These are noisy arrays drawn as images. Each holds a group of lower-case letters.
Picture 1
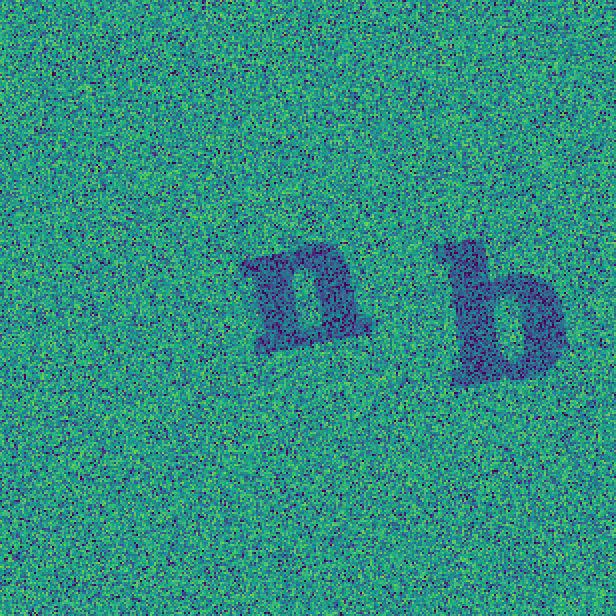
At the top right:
nothing
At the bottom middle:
nothing
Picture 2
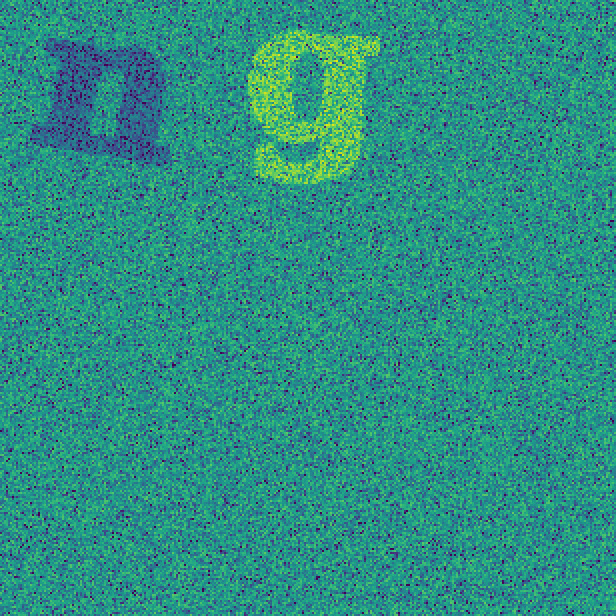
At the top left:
n
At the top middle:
g
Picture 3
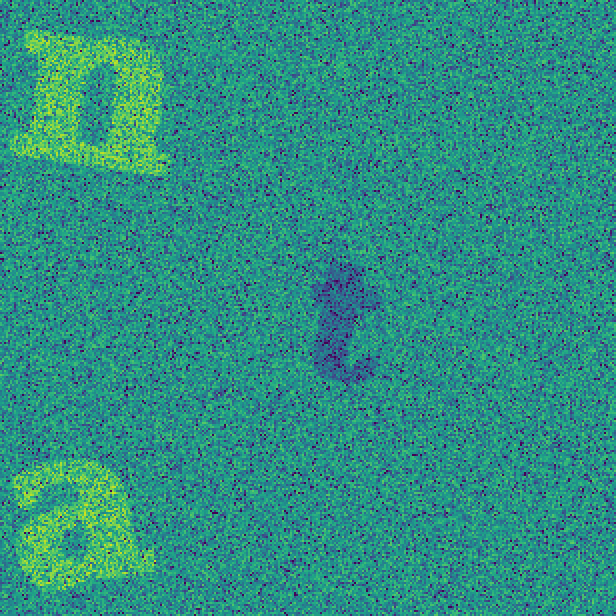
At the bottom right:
nothing
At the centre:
t
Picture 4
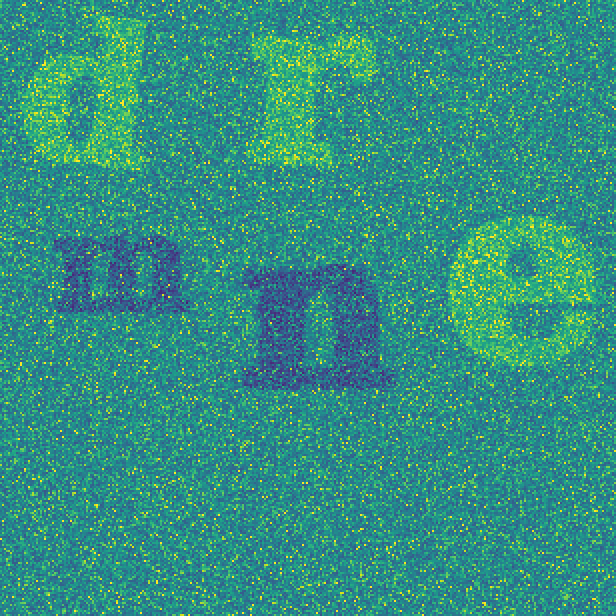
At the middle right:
e
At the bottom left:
nothing
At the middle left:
m
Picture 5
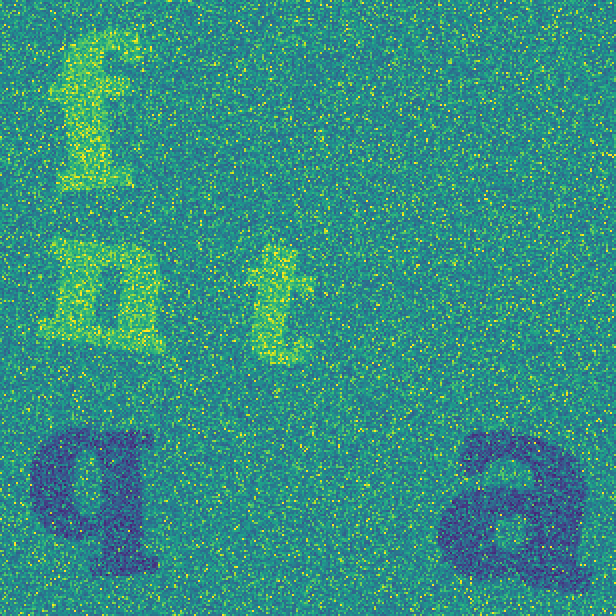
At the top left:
f
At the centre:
t
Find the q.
bottom left
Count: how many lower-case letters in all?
5
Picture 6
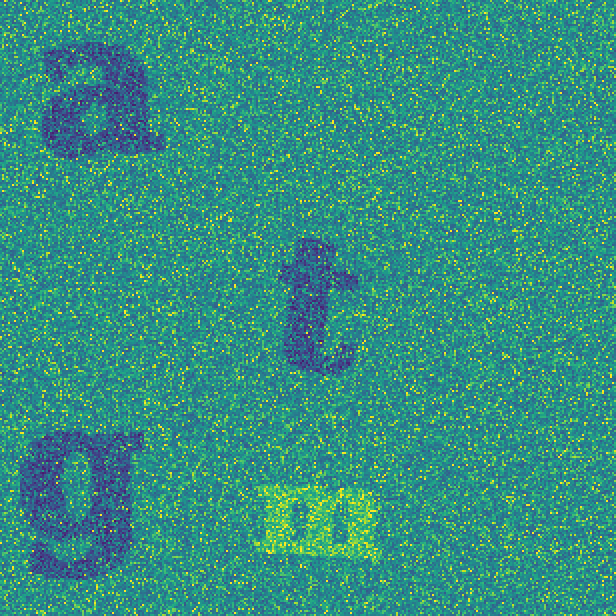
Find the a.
top left
